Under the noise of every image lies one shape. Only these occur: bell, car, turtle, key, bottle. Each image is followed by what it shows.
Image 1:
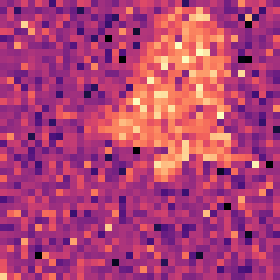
bell
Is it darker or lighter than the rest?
lighter
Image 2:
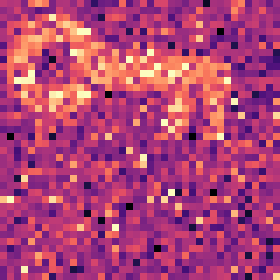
key
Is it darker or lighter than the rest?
lighter
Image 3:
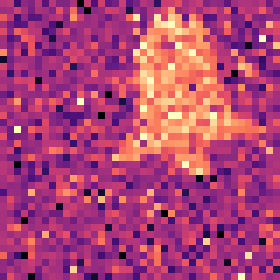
bell
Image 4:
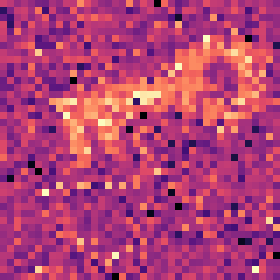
key
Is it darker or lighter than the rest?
lighter
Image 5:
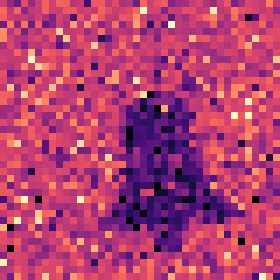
bell
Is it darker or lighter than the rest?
darker
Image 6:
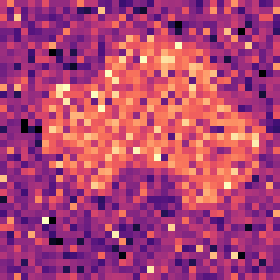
car
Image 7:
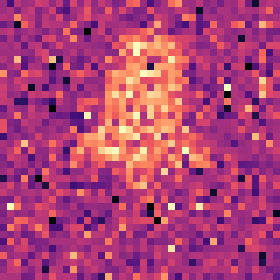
bell
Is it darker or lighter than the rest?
lighter
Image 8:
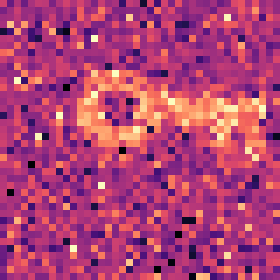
key
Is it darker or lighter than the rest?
lighter
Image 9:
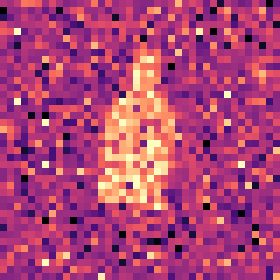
bottle
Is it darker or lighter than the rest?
lighter
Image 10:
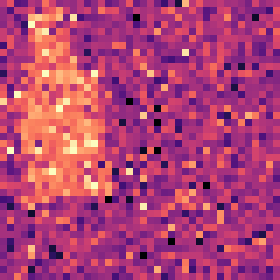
bottle
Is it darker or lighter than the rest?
lighter
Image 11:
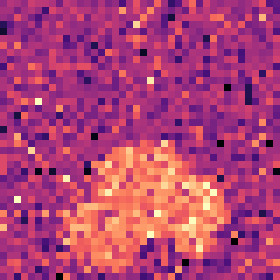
car
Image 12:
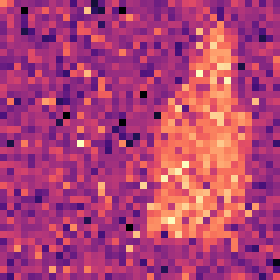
bottle
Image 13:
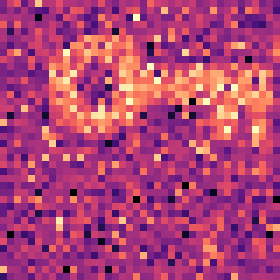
key
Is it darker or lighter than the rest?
lighter
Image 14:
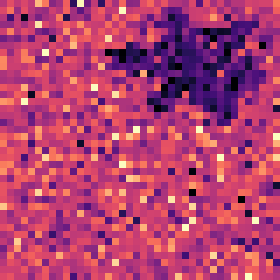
turtle
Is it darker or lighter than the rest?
darker
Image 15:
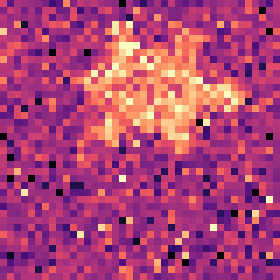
turtle
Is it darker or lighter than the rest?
lighter
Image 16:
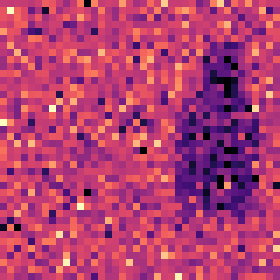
bottle
